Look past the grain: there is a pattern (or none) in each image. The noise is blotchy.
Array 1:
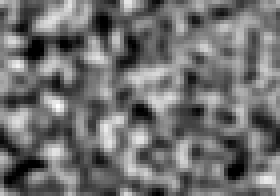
only noise
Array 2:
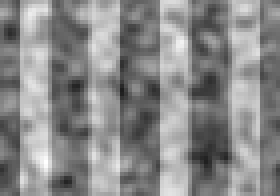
vertical stripes
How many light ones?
4
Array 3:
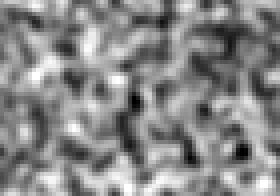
only noise
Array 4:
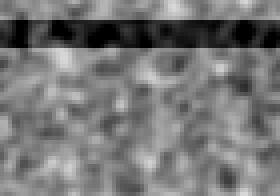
one horizontal stripe
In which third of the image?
top
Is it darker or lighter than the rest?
darker
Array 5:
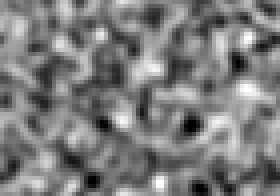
only noise
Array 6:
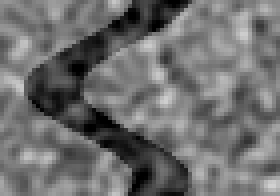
a wavy band
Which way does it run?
top to bottom
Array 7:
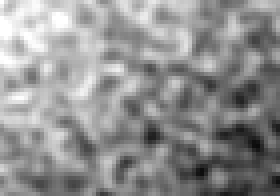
a smooth slope
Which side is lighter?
top left
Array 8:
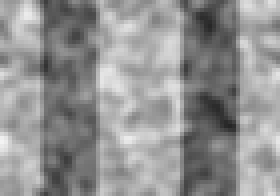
vertical stripes
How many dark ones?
2
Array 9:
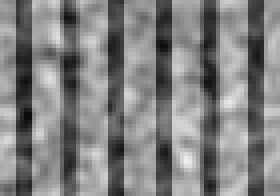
vertical stripes
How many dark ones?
6
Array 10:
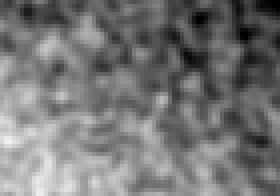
a smooth slope
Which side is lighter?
bottom left
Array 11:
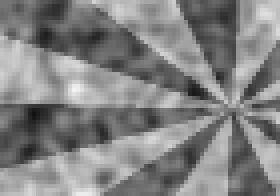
spokes from one point
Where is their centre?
middle right
